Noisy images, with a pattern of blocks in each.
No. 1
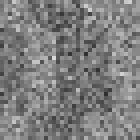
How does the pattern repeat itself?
top and bottom mirror each other
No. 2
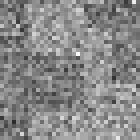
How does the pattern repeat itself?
no symmetry
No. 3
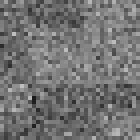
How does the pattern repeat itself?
no symmetry
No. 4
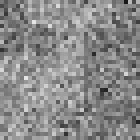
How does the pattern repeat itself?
no symmetry
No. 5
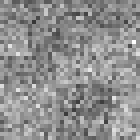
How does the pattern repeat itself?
no symmetry
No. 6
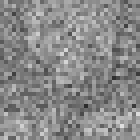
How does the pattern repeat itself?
left and right mirror each other
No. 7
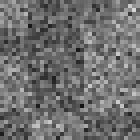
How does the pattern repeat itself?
no symmetry
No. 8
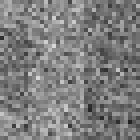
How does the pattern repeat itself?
top and bottom mirror each other
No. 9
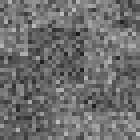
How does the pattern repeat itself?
no symmetry
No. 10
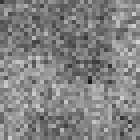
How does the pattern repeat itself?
no symmetry
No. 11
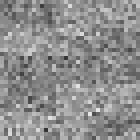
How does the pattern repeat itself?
the same after a half turn
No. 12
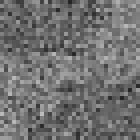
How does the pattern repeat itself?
the same after a half turn
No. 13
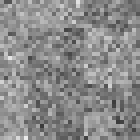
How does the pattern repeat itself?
no symmetry
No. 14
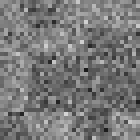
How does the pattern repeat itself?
no symmetry
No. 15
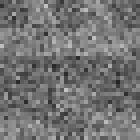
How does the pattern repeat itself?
left and right mirror each other
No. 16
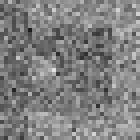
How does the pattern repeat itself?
top and bottom mirror each other
